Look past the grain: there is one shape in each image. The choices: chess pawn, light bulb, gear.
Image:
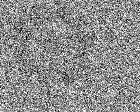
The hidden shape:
gear
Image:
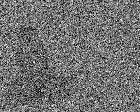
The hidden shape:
chess pawn
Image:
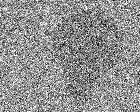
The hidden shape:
light bulb
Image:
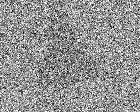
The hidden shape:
chess pawn
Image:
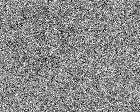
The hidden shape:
gear
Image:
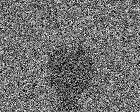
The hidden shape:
light bulb
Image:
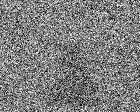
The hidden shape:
chess pawn
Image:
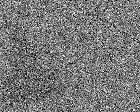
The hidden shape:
chess pawn
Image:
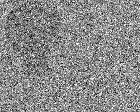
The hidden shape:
light bulb
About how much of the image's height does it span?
two thirds
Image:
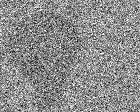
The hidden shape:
light bulb
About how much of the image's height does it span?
nearly all
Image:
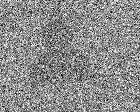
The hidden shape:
chess pawn
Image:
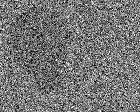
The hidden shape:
light bulb
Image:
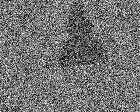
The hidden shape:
chess pawn
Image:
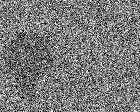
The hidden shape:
light bulb
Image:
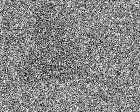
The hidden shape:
chess pawn
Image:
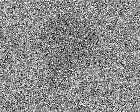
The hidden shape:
light bulb
